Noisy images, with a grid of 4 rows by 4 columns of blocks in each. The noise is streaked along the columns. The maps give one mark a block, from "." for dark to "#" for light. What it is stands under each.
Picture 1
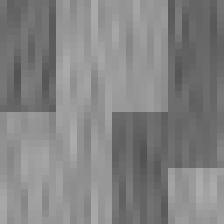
. # # .
. # # .
# # . .
# # . #
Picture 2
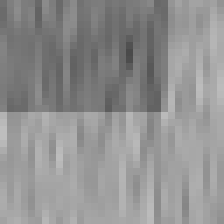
. . . #
. . . #
# # # #
# # # #
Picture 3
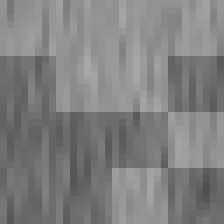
# # # #
. # # .
. . . #
. . # .
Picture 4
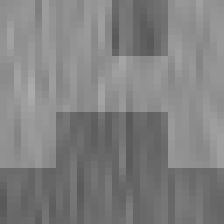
# # . #
# # # #
# . . #
. . . .
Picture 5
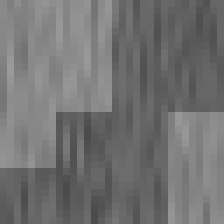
# # . .
# # . .
# . . #
. . . #
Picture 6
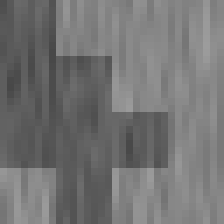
. # # #
. . # #
. . . #
# . # #
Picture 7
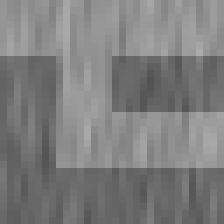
# # # #
. # . .
. # # #
. . . .
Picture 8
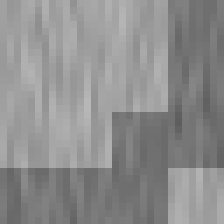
# # # .
# # # .
# # . .
. . . #
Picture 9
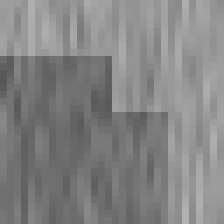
# # # #
. . # #
. . . #
. . . #
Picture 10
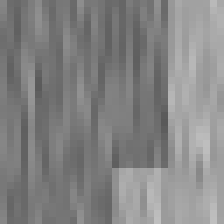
. . . #
. . . #
. . . #
. . # #
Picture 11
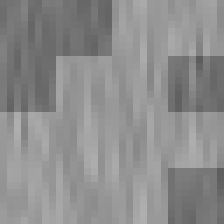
. . # #
. # # .
# # # #
# # # .
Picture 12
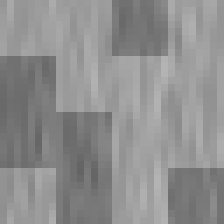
# # . #
. # # #
. . # #
# . # .
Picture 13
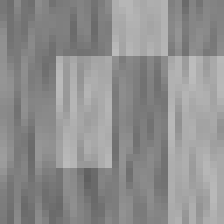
. . # .
. # . #
. # . #
. . . #
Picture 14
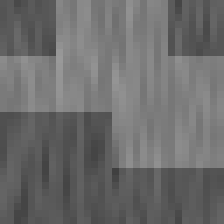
. # # .
# # # #
. . # #
. . . .
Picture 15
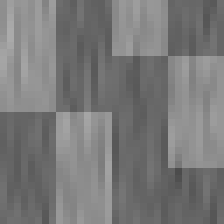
# . # .
# . . #
. # . #
. # . .
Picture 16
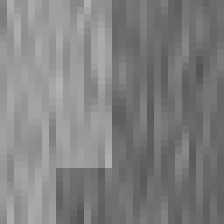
# # . .
# # . .
# # . .
# . . .
